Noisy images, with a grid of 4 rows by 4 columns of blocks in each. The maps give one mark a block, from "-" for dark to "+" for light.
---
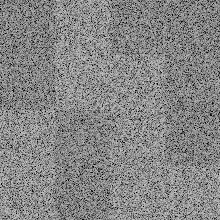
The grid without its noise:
-+--
-++-
+-+-
+-++
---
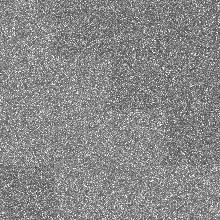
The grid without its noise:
+---
++--
+++-
-+++
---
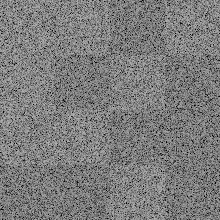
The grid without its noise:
++-+
+-+-
++--
--+-
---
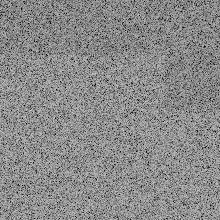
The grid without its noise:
----
+++-
++++
++++
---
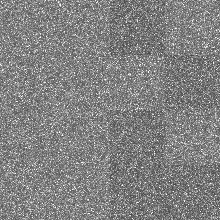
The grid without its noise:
++-+
+++-
++-+
++--
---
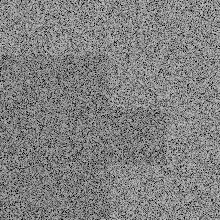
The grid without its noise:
++++
--++
---+
--++
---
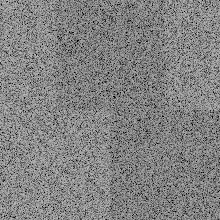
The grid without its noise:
+--+
+--+
++--
++--
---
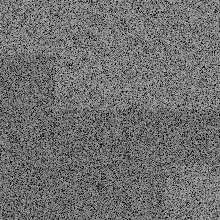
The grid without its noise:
++++
-+++
----
---+
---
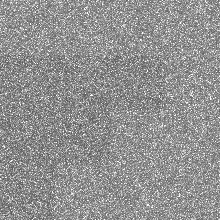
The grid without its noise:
++++
---+
--++
-+++
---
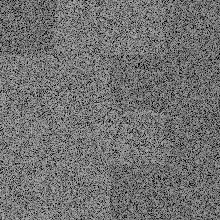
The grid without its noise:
-++-
++--
+++-
++--
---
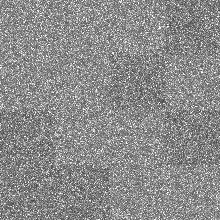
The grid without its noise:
+++-
++-+
-++-
--++
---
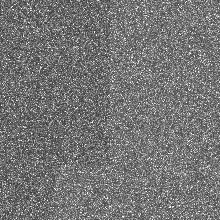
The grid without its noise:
--++
--++
--++
-+++
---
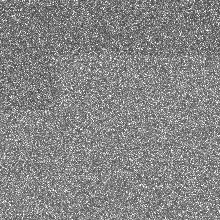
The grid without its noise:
----
-+++
++++
++++
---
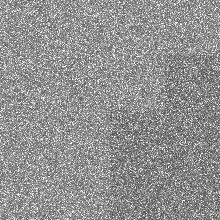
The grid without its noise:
++++
+++-
++--
++--
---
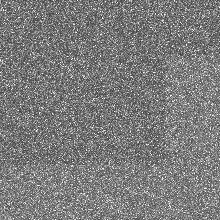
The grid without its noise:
----
---+
---+
++++
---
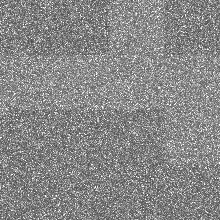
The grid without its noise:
--+-
++++
---+
----
